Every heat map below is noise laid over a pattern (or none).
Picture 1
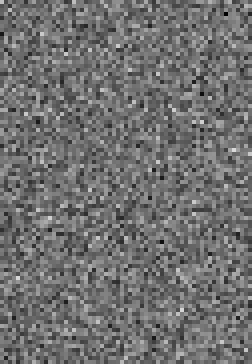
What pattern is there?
only noise
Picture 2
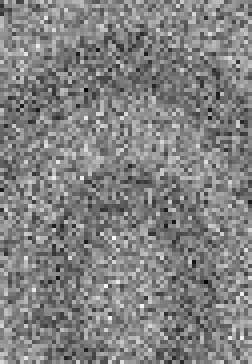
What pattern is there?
rings round one point
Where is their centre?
bottom middle
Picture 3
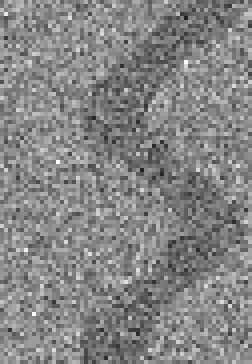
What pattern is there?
a wavy band
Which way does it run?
top to bottom
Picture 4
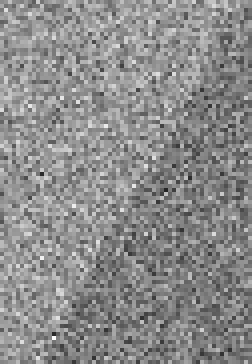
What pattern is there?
a sharp edge
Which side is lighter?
top left
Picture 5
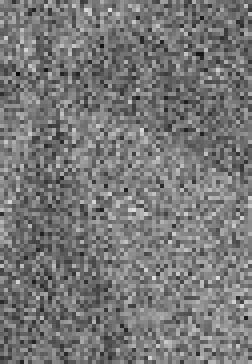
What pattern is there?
spokes from one point
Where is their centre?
top left
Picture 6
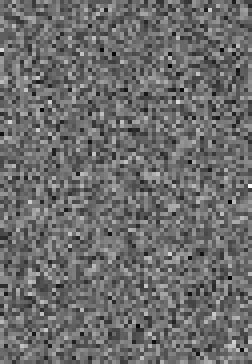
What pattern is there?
only noise
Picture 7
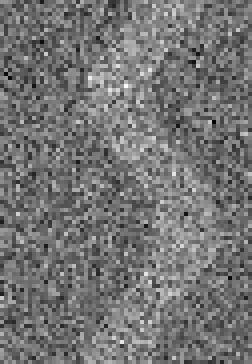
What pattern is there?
a wavy band
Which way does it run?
top to bottom
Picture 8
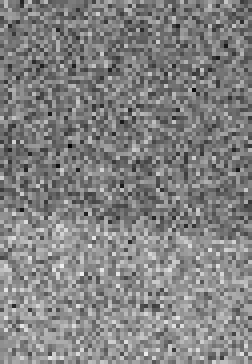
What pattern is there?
a sharp edge
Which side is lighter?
bottom
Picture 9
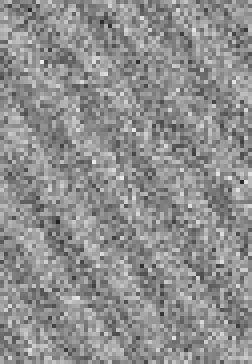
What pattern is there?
diagonal stripes
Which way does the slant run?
top left to bottom right
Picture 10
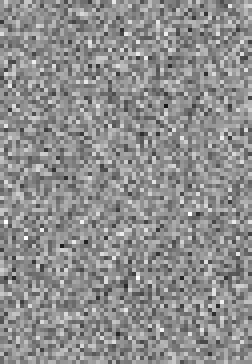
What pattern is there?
only noise
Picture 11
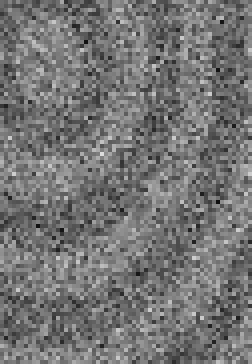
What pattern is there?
rings round one point
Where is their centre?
top left
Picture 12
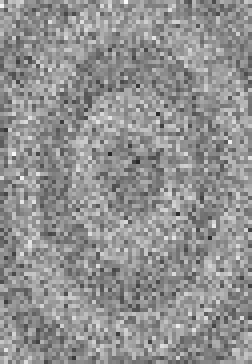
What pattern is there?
rings round one point
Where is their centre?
centre
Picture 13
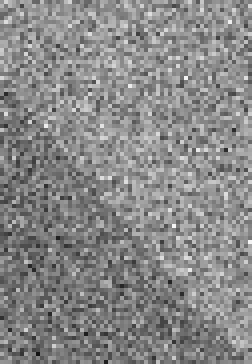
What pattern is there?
a sharp edge
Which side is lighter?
top right
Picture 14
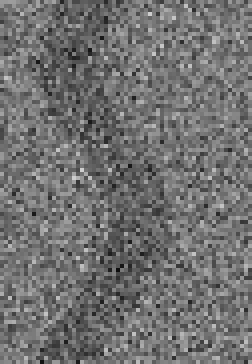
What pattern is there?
a wavy band
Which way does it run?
top to bottom
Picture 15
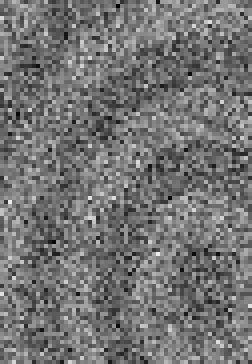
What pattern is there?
rings round one point
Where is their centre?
bottom right
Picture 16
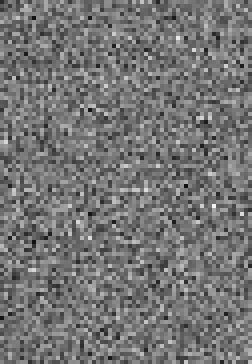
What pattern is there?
only noise
